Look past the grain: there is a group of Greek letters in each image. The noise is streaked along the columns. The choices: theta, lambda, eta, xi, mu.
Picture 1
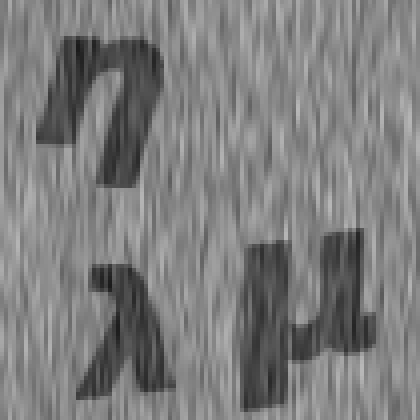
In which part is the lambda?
bottom left
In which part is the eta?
top left
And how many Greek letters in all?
3
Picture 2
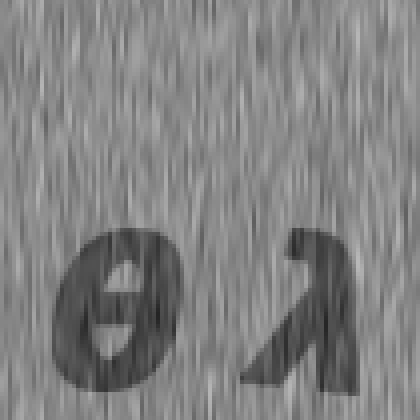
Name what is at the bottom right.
lambda
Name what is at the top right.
nothing
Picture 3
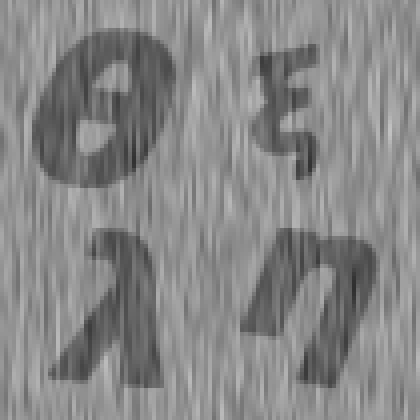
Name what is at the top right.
xi
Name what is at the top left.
theta
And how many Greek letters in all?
4
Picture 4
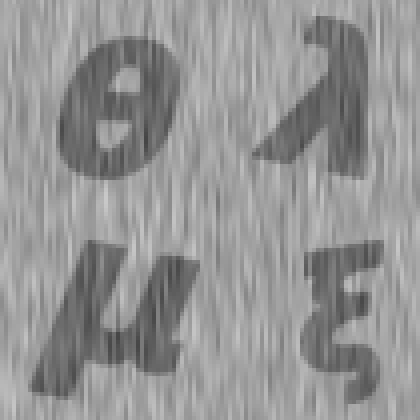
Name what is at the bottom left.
mu
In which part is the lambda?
top right
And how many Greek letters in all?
4
